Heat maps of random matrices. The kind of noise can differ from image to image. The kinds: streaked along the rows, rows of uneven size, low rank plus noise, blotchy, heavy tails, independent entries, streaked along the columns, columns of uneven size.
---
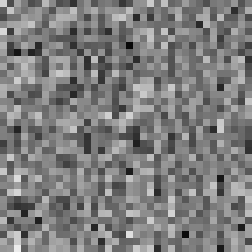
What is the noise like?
low rank plus noise
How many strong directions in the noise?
three or four
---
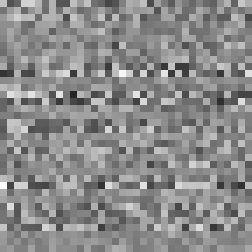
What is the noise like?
rows of uneven size
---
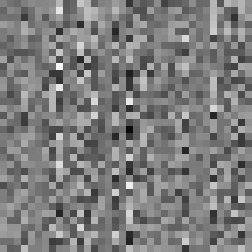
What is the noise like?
columns of uneven size
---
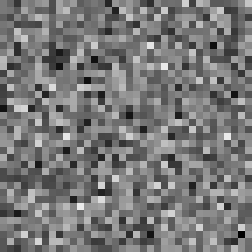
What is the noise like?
independent entries
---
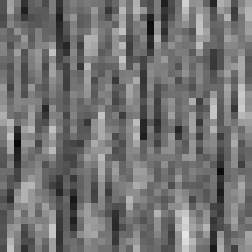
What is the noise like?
streaked along the columns
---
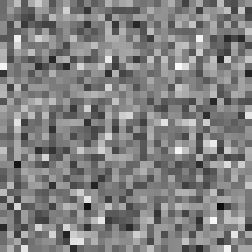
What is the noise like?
low rank plus noise
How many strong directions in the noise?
three or four
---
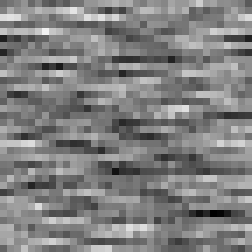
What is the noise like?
streaked along the rows
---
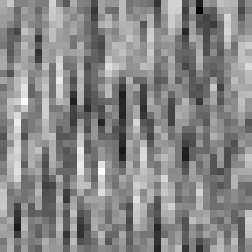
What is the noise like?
streaked along the columns
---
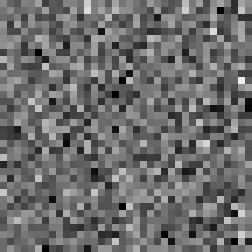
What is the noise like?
independent entries
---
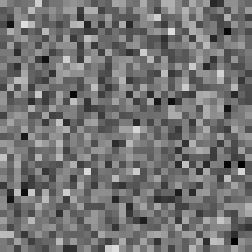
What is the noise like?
independent entries
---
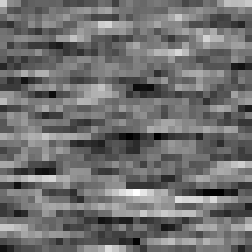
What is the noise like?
streaked along the rows
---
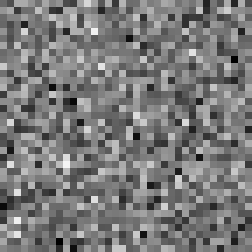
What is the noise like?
independent entries
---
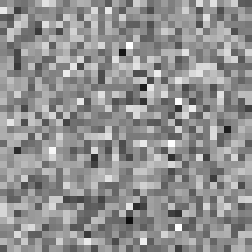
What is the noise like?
independent entries
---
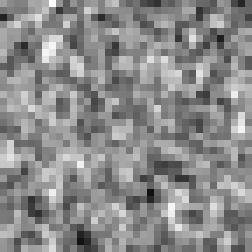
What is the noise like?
blotchy
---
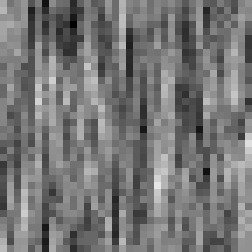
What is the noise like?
streaked along the columns
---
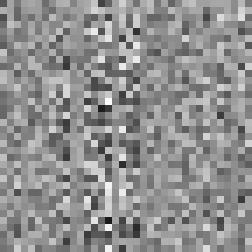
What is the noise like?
columns of uneven size
